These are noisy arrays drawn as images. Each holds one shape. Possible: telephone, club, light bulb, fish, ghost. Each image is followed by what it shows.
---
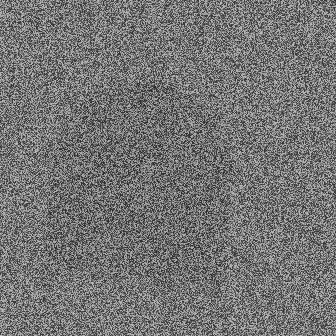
dark ghost
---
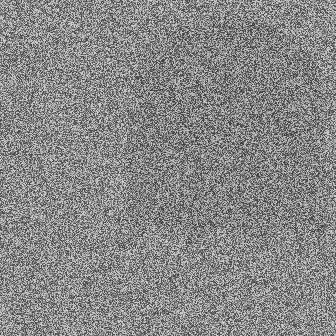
dark ghost
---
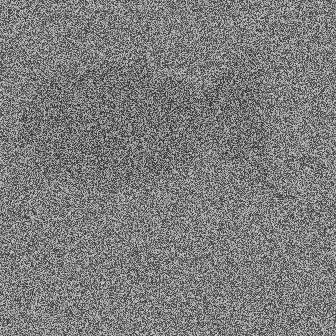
dark fish
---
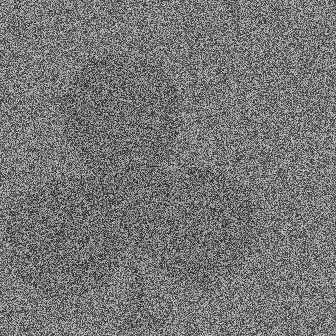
dark club
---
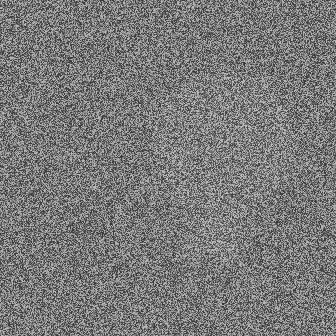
light light bulb
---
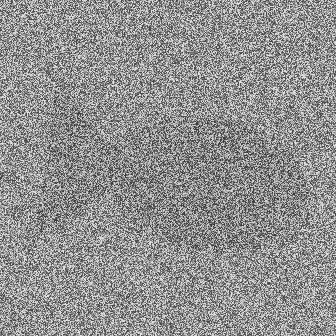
dark fish
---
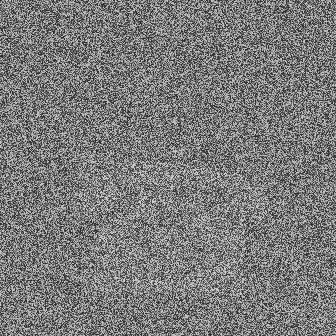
light telephone
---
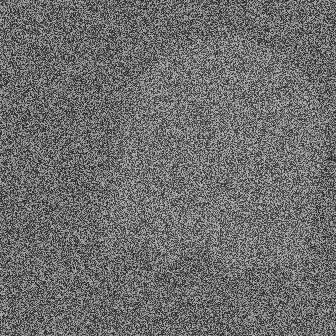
light ghost
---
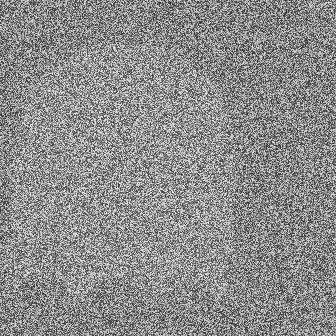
light ghost
